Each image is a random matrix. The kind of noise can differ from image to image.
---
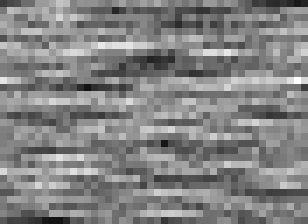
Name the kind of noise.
streaked along the rows
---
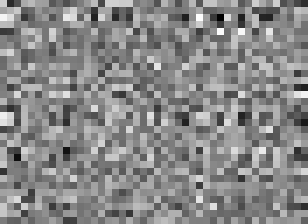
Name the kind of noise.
low rank plus noise
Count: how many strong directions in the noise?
two
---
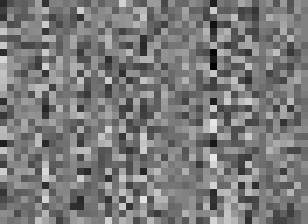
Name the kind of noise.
columns of uneven size
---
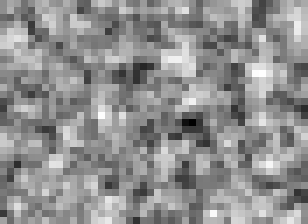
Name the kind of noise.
blotchy
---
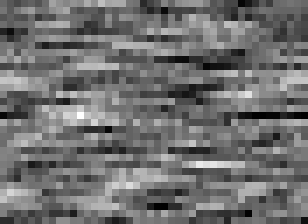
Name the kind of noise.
streaked along the rows
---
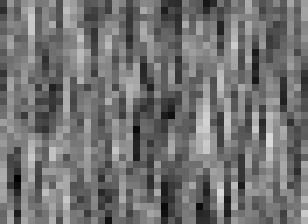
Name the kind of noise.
streaked along the columns
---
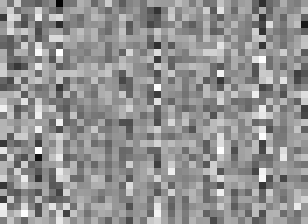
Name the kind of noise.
columns of uneven size
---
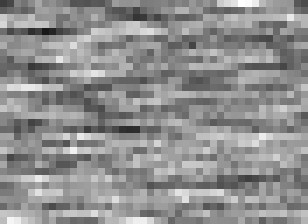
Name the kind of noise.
streaked along the rows
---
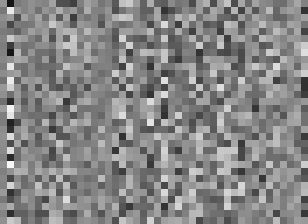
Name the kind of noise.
columns of uneven size
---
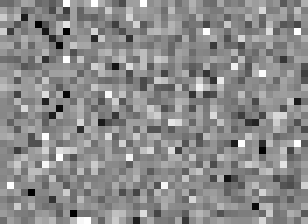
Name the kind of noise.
heavy tails
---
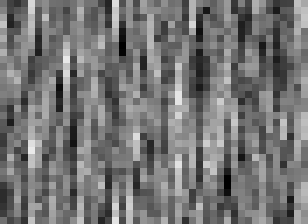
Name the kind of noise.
streaked along the columns
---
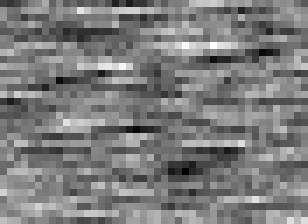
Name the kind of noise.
streaked along the rows
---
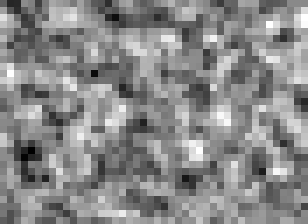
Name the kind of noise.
blotchy
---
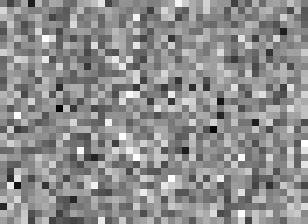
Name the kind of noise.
independent entries
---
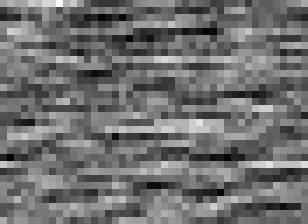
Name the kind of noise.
streaked along the rows
